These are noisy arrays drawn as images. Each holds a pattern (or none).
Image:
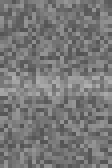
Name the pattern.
one band of rows
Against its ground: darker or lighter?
lighter
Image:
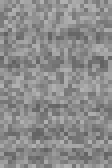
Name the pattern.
bands of rows
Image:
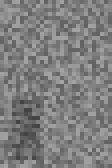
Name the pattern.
one block
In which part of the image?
bottom left
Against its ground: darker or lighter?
darker
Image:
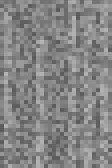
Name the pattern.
bands of columns
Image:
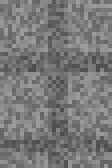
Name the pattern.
bands of rows crossing bands of columns
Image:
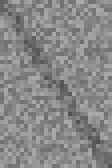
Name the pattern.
a diagonal band
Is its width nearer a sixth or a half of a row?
a sixth
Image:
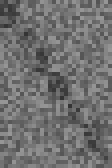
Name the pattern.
blocks along the diagonal
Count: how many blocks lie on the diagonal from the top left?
7
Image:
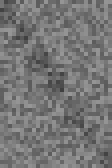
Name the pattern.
blocks along the diagonal
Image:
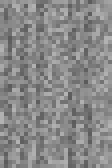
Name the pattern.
bands of columns
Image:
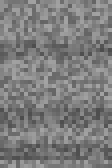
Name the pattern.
bands of rows
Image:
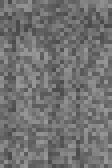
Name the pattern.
bands of rows crossing bands of columns
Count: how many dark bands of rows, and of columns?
1 and 3
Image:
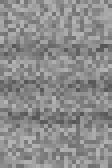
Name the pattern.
bands of rows
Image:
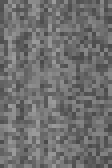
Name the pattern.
bands of columns
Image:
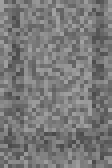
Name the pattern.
bands of rows crossing bands of columns
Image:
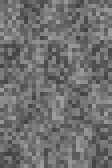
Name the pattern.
a checkerboard
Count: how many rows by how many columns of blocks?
4 by 5
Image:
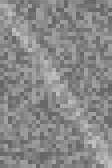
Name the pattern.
a diagonal band
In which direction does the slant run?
top left to bottom right
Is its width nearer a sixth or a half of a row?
a sixth
